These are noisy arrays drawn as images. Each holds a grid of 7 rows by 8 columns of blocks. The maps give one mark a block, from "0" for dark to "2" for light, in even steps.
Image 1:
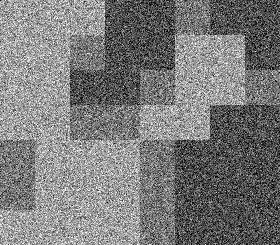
22200100
22100220
22001221
22112200
12221000
12221000
22221000
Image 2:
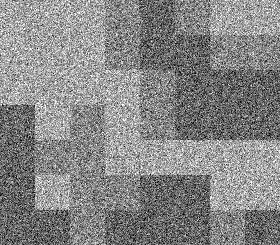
22210122
22210011
22221000
02121000
01122222
02110022
00100010
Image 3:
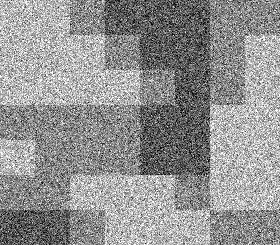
22100011
22210012
22221012
11110022
21110022
11222122
00122211
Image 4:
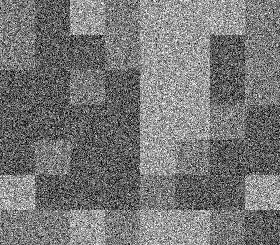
10212221
10012201
00102201
00002210
01002100
20001002
11212210
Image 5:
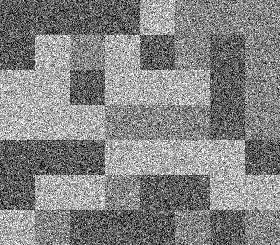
00002111
02120101
22022201
22211101
00022220
02210022
21000101
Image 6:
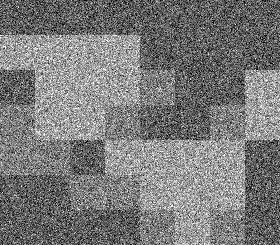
00000000
22220000
02221002
12210012
11022220
00112220
00001210
